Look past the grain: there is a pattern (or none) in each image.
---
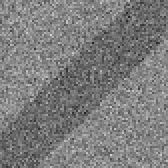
a diagonal band
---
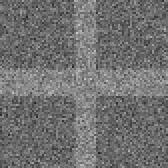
bands of rows crossing bands of columns
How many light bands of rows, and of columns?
1 and 1
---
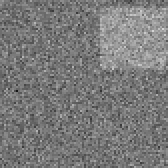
one block
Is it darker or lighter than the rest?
lighter
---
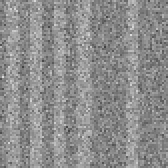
bands of columns
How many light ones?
5
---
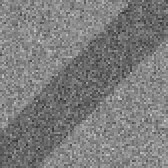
a diagonal band
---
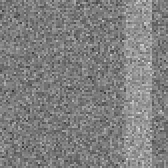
one band of columns
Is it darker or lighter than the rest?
lighter
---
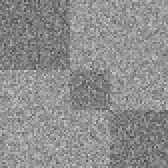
blocks along the diagonal
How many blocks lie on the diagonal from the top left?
3
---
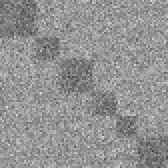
blocks along the diagonal
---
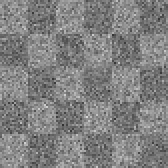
a checkerboard
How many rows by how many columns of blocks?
5 by 6
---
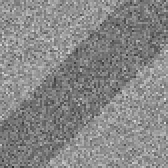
a diagonal band
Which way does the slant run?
bottom left to top right
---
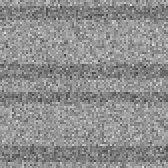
bands of rows
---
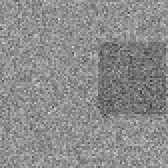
one block
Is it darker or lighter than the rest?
darker
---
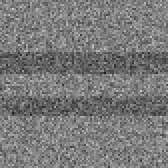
bands of rows
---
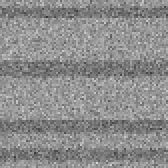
bands of rows
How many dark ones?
4
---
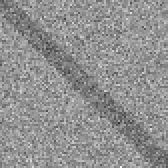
a diagonal band
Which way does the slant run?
top left to bottom right
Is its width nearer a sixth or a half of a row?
a sixth
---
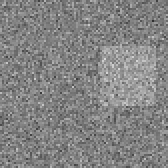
one block
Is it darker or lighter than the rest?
lighter
